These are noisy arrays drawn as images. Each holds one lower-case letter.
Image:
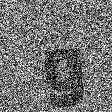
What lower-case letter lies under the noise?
g
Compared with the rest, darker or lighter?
darker
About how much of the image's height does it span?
half
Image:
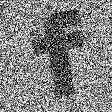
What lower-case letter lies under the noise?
f
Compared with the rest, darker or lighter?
darker
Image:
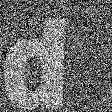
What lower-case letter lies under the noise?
d
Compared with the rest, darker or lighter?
lighter
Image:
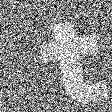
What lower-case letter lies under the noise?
t
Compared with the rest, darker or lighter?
lighter
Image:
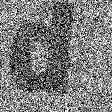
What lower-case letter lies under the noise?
d
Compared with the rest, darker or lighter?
darker
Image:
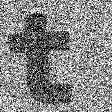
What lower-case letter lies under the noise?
t
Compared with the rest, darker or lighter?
darker
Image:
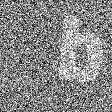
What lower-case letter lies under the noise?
b
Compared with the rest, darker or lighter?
lighter
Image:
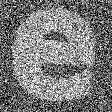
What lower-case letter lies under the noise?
e
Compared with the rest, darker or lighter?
lighter
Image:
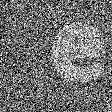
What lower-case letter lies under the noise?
e
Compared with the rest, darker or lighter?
lighter
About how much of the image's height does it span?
half
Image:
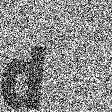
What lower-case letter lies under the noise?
d
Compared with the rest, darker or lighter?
darker
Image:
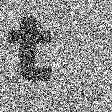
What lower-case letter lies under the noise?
t
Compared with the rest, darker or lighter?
darker
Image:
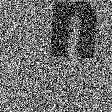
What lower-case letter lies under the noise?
n
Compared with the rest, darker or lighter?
darker
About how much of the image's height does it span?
half
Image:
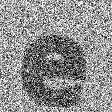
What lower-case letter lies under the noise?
e
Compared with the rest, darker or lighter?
darker
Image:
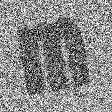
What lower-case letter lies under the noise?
m
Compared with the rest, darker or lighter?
darker
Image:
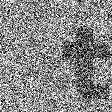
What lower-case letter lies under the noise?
t
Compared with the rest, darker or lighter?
darker
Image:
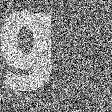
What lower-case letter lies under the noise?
g
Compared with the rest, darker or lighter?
lighter
